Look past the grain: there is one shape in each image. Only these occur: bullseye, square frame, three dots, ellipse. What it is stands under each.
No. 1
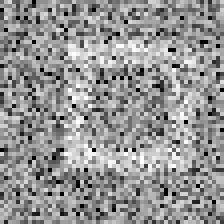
light square frame
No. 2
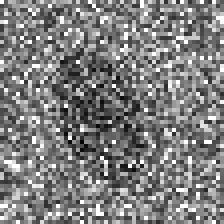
dark ellipse
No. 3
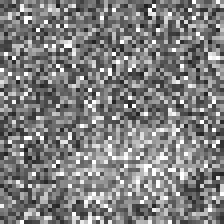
light ellipse
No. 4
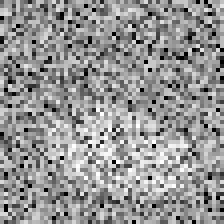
light ellipse
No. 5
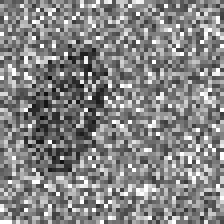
dark ellipse
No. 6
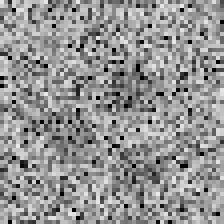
dark three dots
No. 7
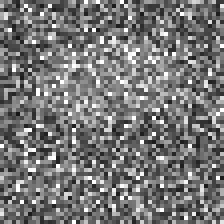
light ellipse
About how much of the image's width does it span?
two thirds
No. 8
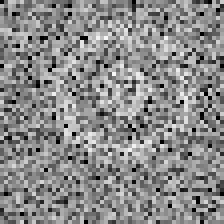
light bullseye
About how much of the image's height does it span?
two thirds
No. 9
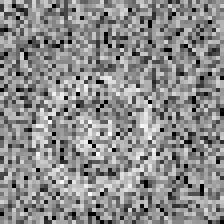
light bullseye
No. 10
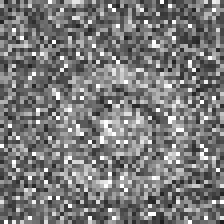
light bullseye
